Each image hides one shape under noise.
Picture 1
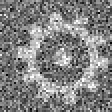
gear
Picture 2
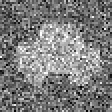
car
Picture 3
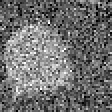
ghost
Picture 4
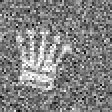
chess queen
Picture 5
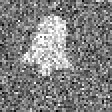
bell
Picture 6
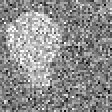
light bulb
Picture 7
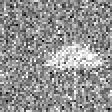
umbrella
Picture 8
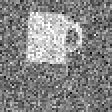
cup
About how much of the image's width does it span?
half
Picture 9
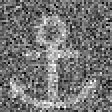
anchor
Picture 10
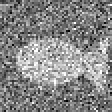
fish
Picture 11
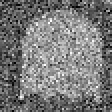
ghost
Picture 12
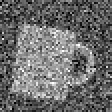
cup
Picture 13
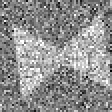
bow tie
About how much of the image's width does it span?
nearly all
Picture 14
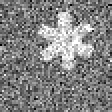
asterisk
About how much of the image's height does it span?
half
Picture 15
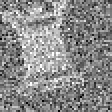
chess rook
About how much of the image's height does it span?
nearly all
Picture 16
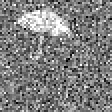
umbrella
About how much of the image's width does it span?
half
